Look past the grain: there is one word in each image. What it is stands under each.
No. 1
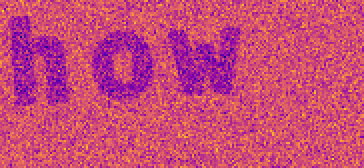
how
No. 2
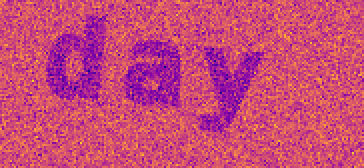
day
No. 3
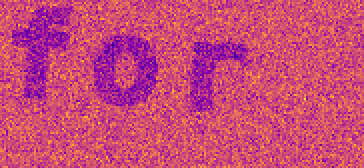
for
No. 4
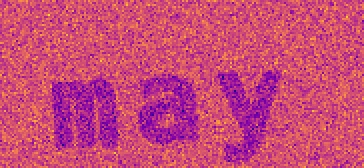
may
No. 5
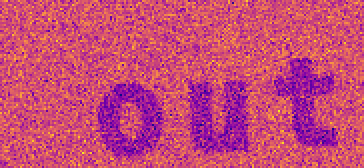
out
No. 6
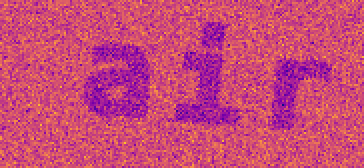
air
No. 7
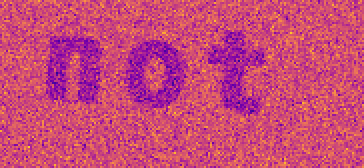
not
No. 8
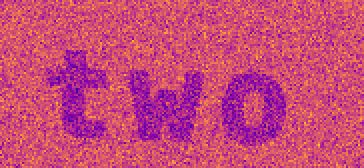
two
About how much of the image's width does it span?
two thirds
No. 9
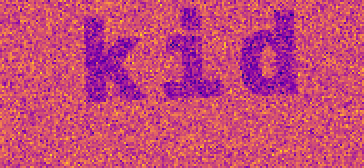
kid
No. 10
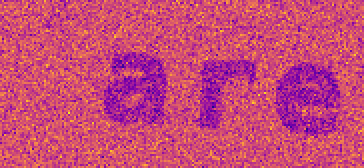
are
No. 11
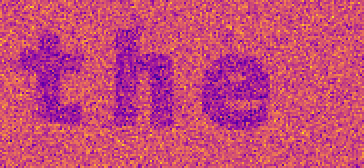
the
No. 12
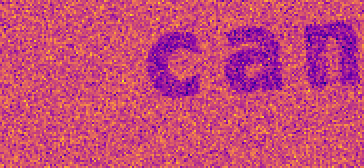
can
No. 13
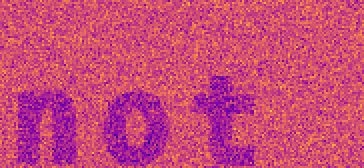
not
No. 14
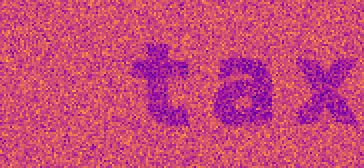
tax
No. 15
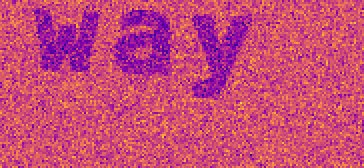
way
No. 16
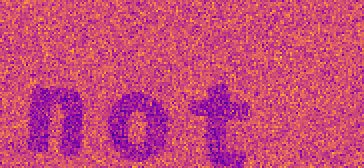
not
